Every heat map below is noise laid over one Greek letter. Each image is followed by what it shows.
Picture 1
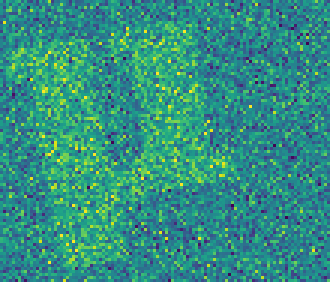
mu
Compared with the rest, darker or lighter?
lighter
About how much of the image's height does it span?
nearly all
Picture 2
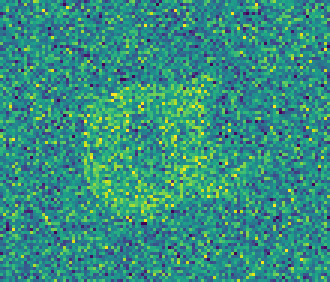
alpha
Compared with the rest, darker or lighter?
lighter
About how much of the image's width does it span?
half
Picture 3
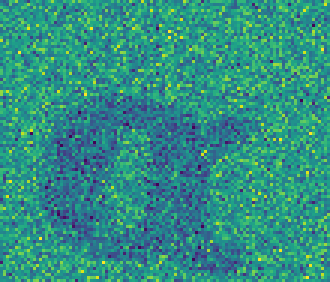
alpha
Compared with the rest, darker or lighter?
darker
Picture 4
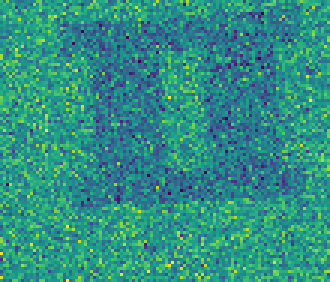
pi
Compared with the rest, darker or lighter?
darker
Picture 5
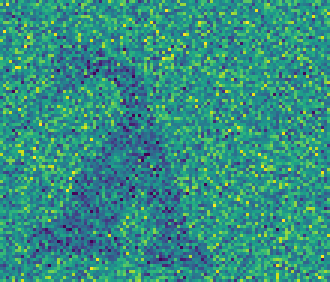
lambda
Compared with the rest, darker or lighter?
darker
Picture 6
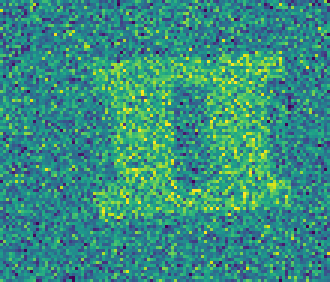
pi
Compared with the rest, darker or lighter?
lighter
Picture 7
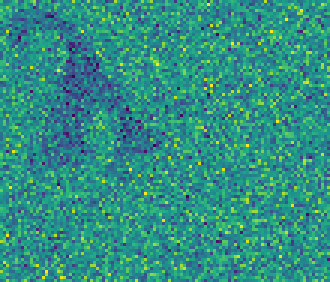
lambda
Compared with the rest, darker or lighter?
darker
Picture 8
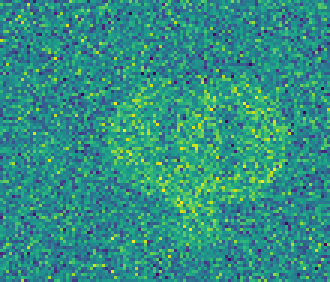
phi
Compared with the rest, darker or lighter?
lighter
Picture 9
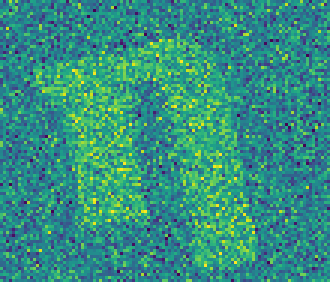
eta
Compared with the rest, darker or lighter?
lighter
